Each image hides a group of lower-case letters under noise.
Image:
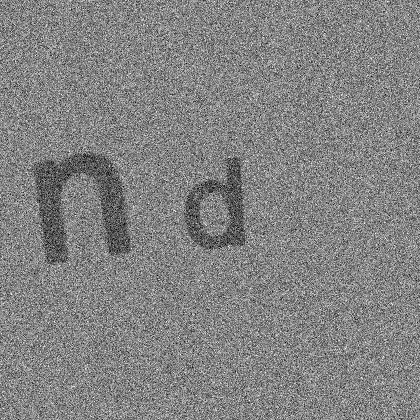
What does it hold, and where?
middle left: n; centre: d
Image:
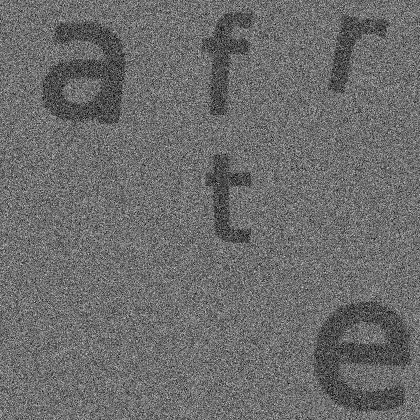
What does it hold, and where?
top left: a; top middle: f; top right: r; centre: t; bottom right: e
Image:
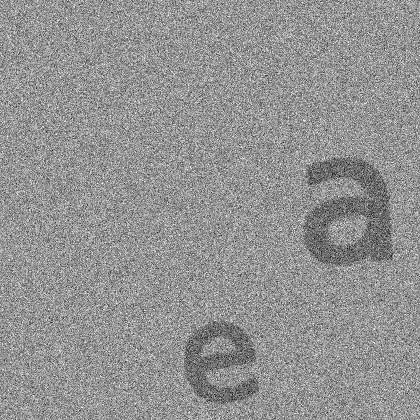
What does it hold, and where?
middle right: a; bottom middle: e
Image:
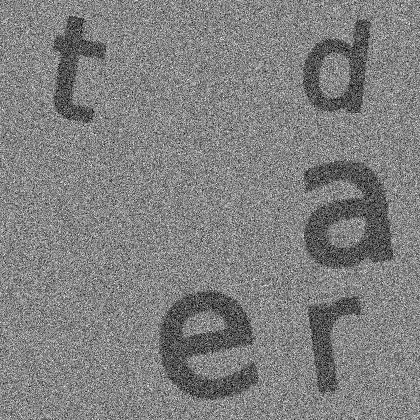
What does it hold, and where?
top left: t; top right: d; middle right: a; bottom middle: e; bottom right: r
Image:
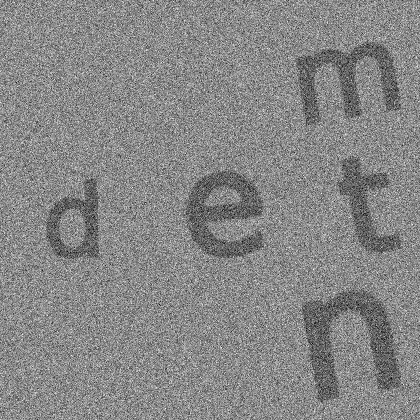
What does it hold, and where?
top right: m; middle left: d; centre: e; middle right: t; bottom right: n
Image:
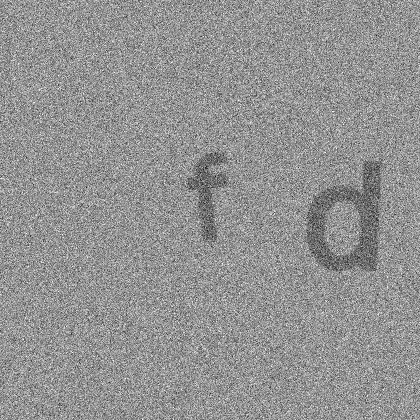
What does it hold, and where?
centre: f; middle right: d
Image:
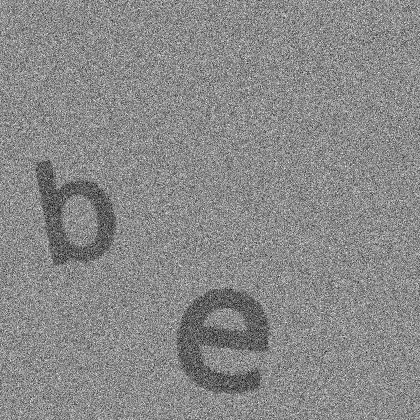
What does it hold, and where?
middle left: b; bottom middle: e
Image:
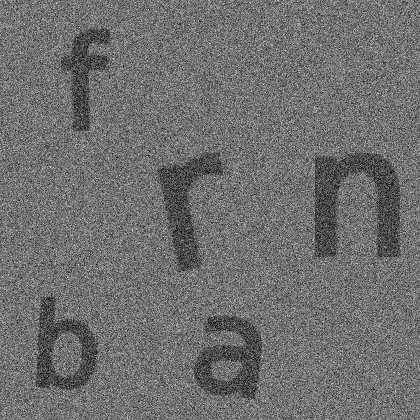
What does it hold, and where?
top left: f; centre: r; middle right: n; bottom left: b; bottom middle: a
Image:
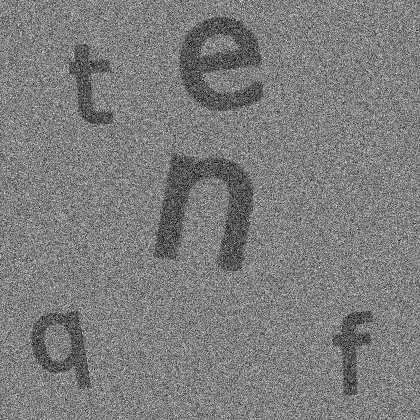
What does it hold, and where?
top left: t; top middle: e; centre: n; bottom left: q; bottom right: f
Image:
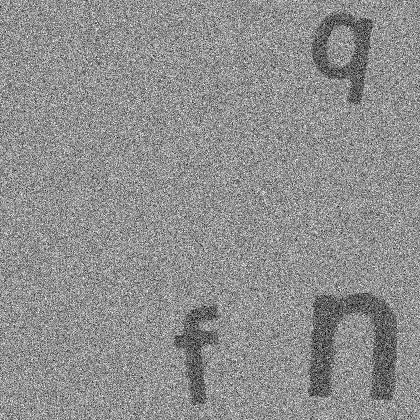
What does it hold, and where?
top right: q; bottom middle: f; bottom right: n
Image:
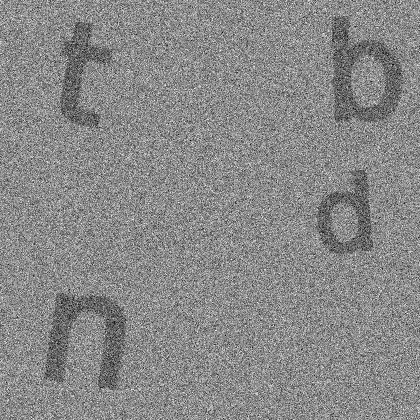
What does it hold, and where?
top left: t; top right: b; middle right: d; bottom left: n
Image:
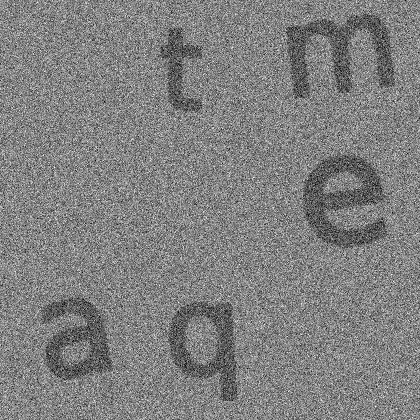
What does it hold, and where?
top middle: t; top right: m; middle right: e; bottom left: a; bottom middle: q
